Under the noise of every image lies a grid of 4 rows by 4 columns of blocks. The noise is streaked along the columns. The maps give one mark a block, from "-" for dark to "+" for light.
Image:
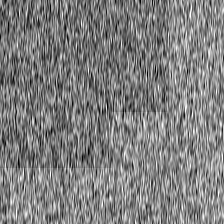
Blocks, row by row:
- - - +
- - - +
- - + +
+ + + +
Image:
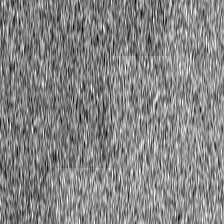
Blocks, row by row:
- - - +
- - + +
- - + +
- + + +
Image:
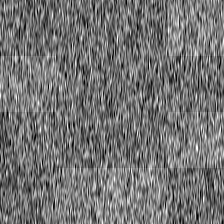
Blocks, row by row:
- - - +
+ - - -
- - - +
- + + -
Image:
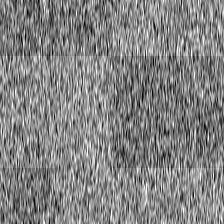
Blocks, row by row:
- - + +
+ + - -
+ + - -
- + + +
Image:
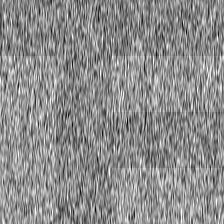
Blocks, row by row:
- - - -
+ - + +
+ - - -
+ - + +
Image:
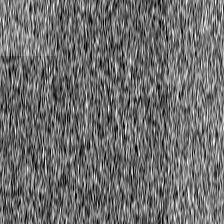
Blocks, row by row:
+ - - +
- - - +
- - - +
- - - +
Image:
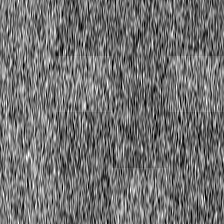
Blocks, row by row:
+ - - -
+ + - +
+ - - -
+ - + -
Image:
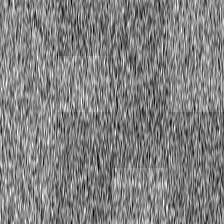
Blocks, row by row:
+ - - +
+ + - +
+ - - -
+ - + -
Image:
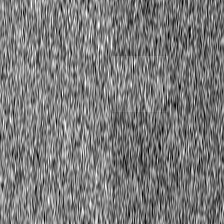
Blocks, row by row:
+ + - -
+ + + -
+ + - -
+ + - -
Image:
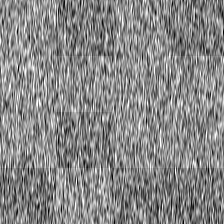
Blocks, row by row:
+ - + -
+ + + +
+ - + +
- + - -
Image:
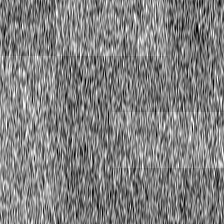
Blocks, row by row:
- + + -
+ - - -
+ - + +
+ - - -
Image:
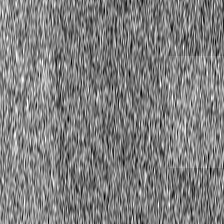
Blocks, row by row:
+ - - -
+ - - +
+ - - +
+ - - -
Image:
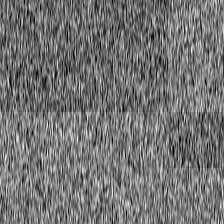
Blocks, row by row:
- - - +
- - - +
+ + + -
+ + + +
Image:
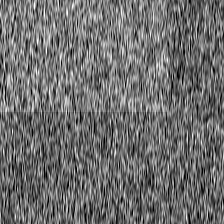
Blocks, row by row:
+ + + -
+ + + -
- - - -
- - - -
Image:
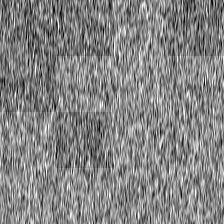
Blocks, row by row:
- - + -
- + + +
+ - + +
+ + + +
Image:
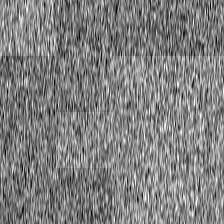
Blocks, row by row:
+ - - -
- - + +
- + + +
- - + +
